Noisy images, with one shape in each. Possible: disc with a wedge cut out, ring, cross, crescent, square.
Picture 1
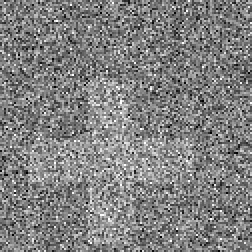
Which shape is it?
cross
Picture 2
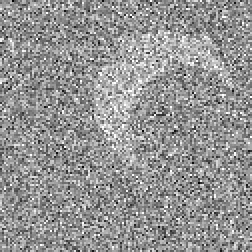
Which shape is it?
crescent
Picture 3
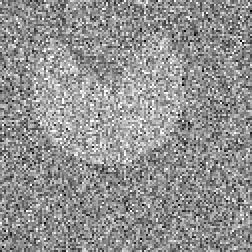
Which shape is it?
disc with a wedge cut out
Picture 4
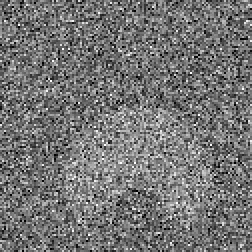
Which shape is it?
disc with a wedge cut out
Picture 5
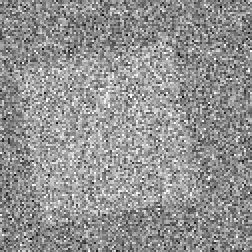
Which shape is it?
square
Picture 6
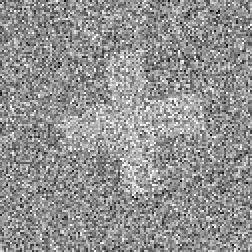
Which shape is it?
cross
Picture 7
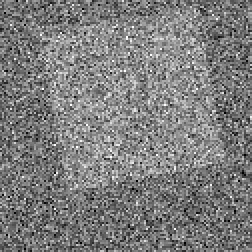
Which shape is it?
square
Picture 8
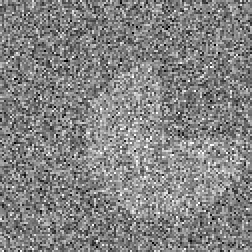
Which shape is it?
disc with a wedge cut out
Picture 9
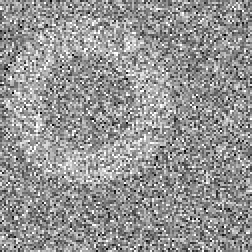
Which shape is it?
ring
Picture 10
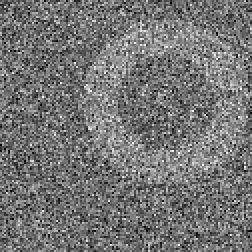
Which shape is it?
ring
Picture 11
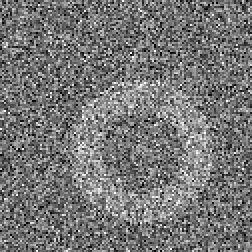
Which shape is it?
ring
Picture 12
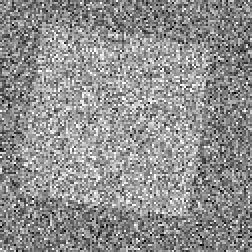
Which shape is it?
square
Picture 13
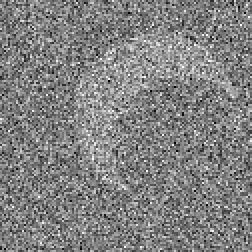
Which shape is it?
crescent
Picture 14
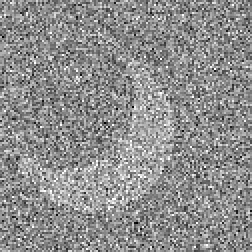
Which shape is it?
crescent
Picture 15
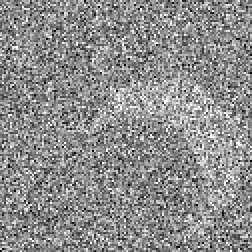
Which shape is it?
crescent
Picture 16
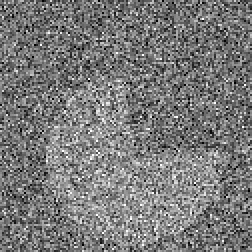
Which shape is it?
disc with a wedge cut out
